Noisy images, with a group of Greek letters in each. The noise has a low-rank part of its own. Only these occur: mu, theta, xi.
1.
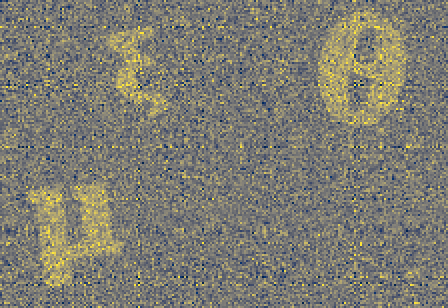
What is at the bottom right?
nothing
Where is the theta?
top right
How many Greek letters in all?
3
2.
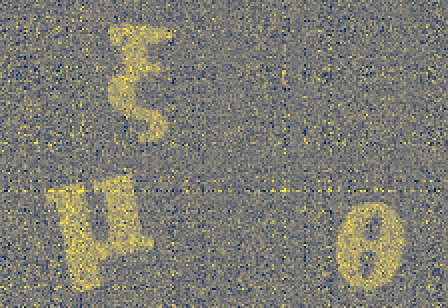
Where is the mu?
bottom left
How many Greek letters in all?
3
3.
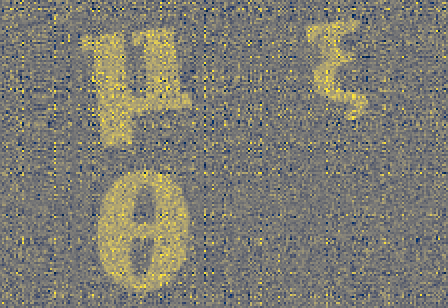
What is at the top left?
mu
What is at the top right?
xi
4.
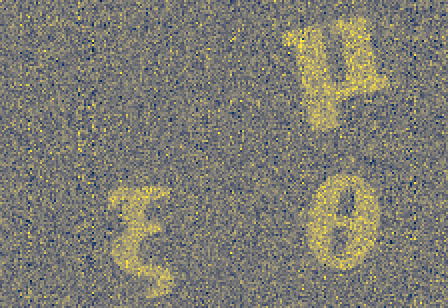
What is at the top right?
mu
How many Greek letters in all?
3
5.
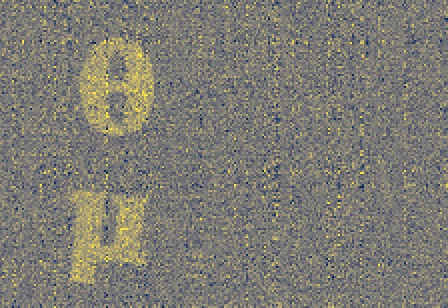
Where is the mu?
bottom left
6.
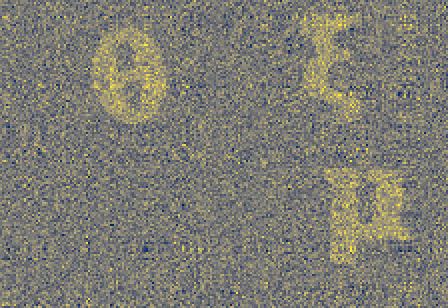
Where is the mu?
bottom right
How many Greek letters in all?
3
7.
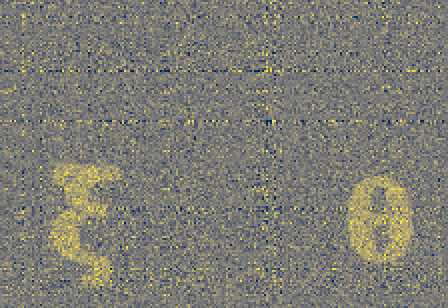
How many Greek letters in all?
2
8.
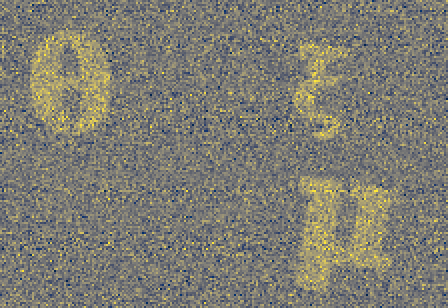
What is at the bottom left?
nothing
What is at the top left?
theta
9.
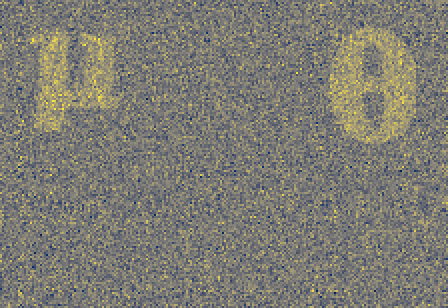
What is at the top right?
theta
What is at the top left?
mu
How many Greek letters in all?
2
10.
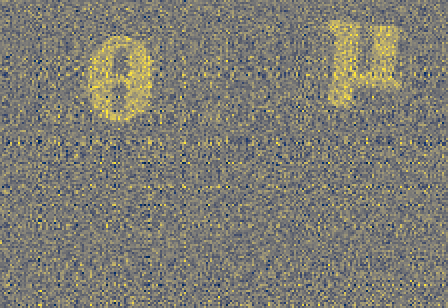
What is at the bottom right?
nothing
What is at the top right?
mu
